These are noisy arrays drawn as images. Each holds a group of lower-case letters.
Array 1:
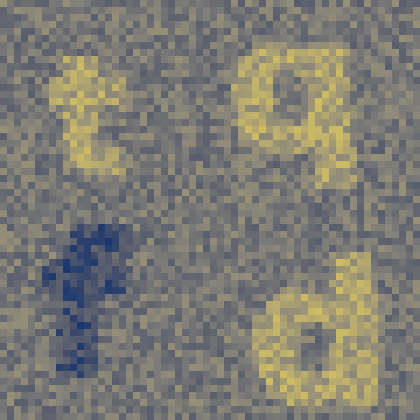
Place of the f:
bottom left
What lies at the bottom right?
d
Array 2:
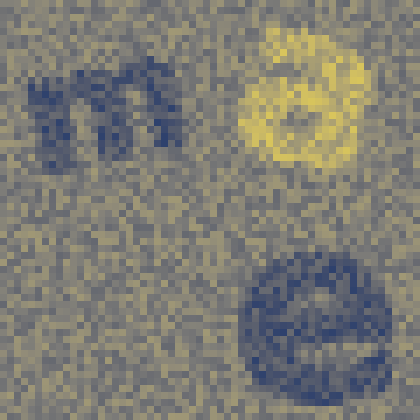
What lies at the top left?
m
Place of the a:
top right
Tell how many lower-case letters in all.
3
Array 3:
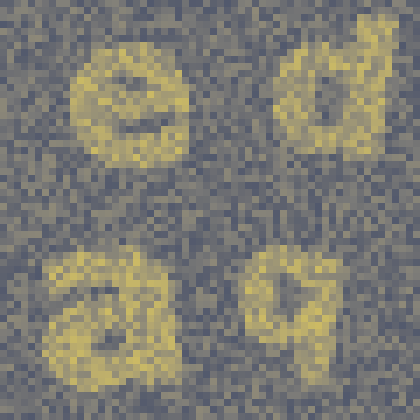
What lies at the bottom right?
q
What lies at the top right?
d
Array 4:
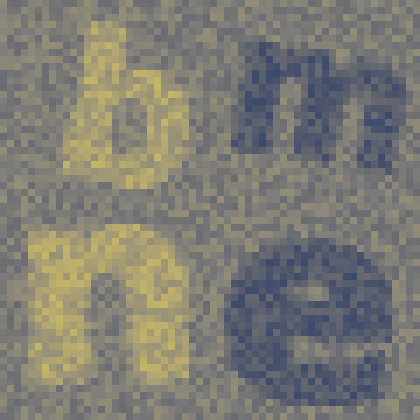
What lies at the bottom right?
e
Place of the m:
top right
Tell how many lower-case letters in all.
4
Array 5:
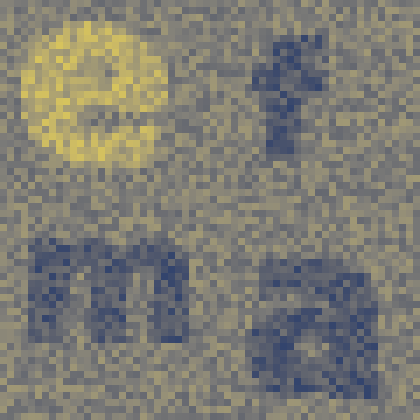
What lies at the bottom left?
m
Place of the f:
top right
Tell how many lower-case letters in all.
4
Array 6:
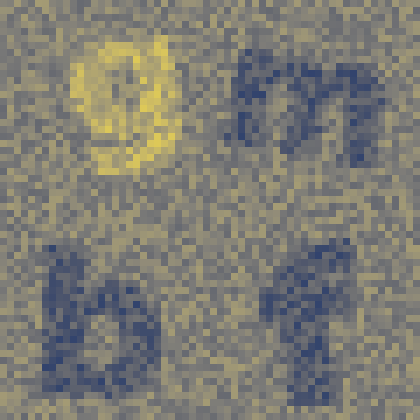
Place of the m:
top right
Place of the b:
bottom left
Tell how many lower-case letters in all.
4
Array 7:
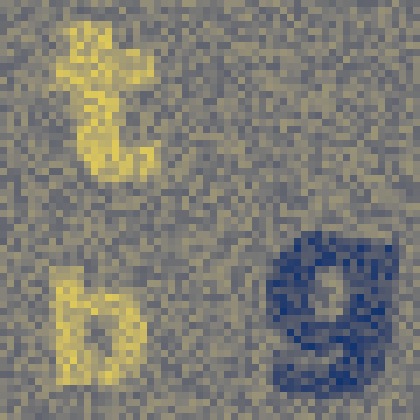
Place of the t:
top left
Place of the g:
bottom right
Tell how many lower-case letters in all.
3
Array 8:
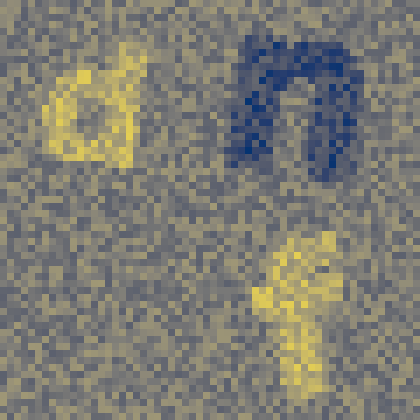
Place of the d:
top left
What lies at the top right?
n
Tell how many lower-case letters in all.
3
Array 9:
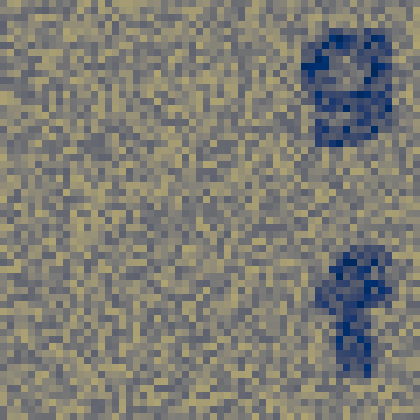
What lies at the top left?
nothing
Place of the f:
bottom right
